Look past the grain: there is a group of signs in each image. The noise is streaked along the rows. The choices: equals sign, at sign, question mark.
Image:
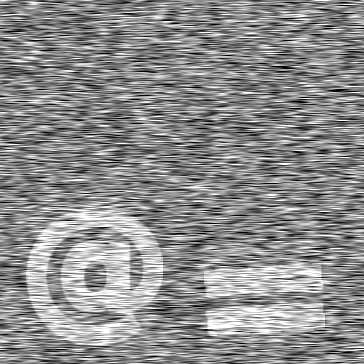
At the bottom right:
equals sign
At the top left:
nothing
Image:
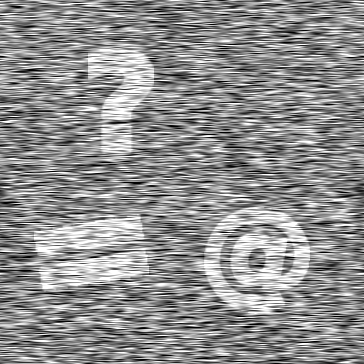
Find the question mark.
top left
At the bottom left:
equals sign
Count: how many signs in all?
3
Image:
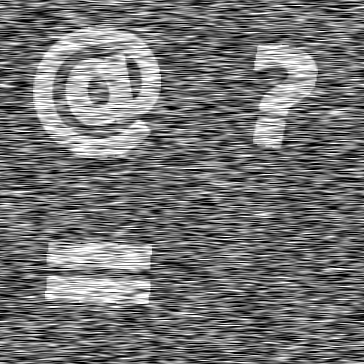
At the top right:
question mark
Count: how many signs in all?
3
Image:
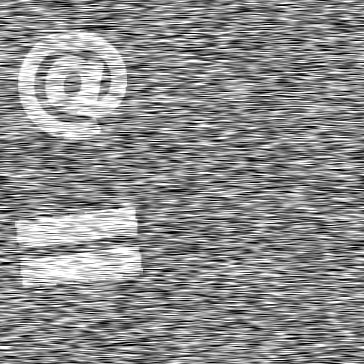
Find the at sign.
top left
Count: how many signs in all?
2
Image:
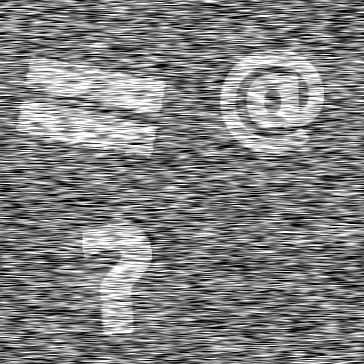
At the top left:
equals sign
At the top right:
at sign
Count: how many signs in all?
3
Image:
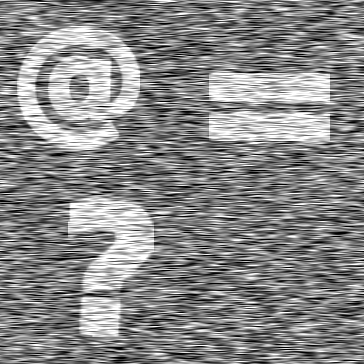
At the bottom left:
question mark
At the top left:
at sign
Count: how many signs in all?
3
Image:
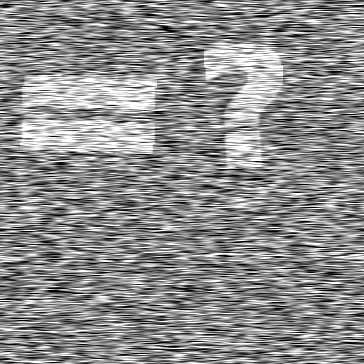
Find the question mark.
top right
